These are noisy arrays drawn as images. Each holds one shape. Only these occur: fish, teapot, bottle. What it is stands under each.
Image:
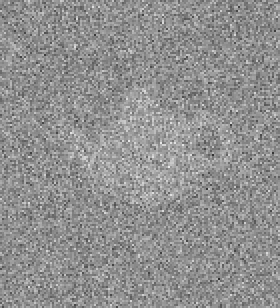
teapot
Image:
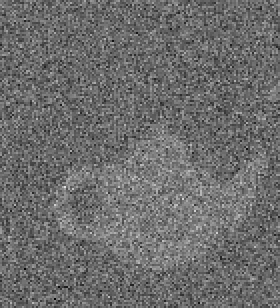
teapot
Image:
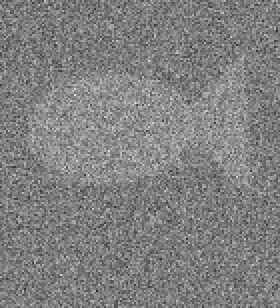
fish
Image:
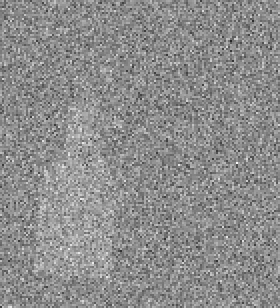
bottle
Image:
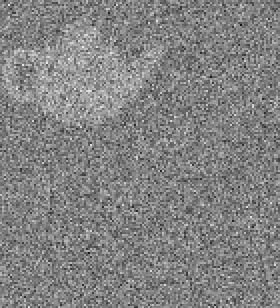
teapot
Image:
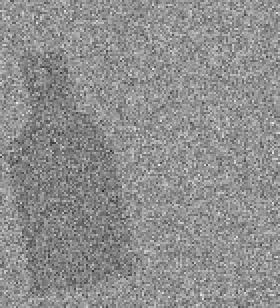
bottle
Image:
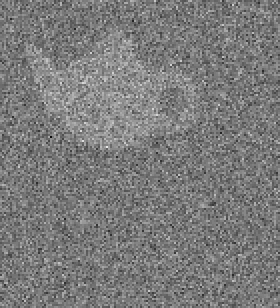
teapot
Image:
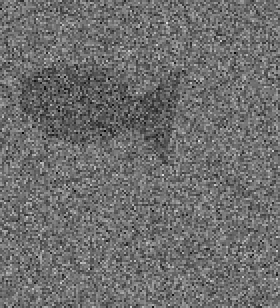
fish
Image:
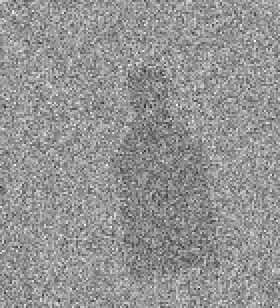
bottle
